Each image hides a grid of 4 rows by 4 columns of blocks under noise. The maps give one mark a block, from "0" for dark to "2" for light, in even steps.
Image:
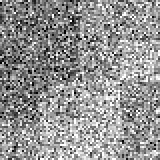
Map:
0011
0012
0121
1221
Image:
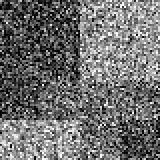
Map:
0022
0022
0111
2210
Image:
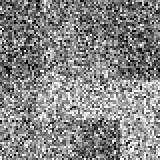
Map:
0100
0110
1222
1102
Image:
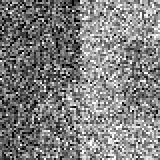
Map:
0022
0021
0121
0122
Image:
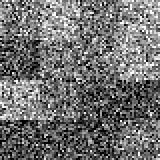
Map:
1212
0112
2100
0001
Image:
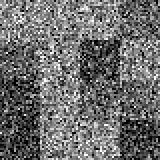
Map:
2221
1202
0211
0220
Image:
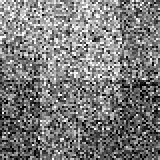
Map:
2221
1221
0110
0100
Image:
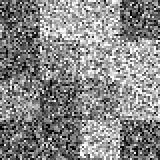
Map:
0220
0122
1012
0020
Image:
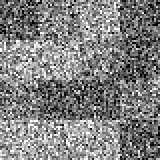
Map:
0120
2210
1001
2220
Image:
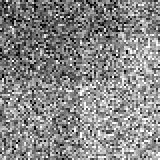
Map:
0001
0012
1122
1122
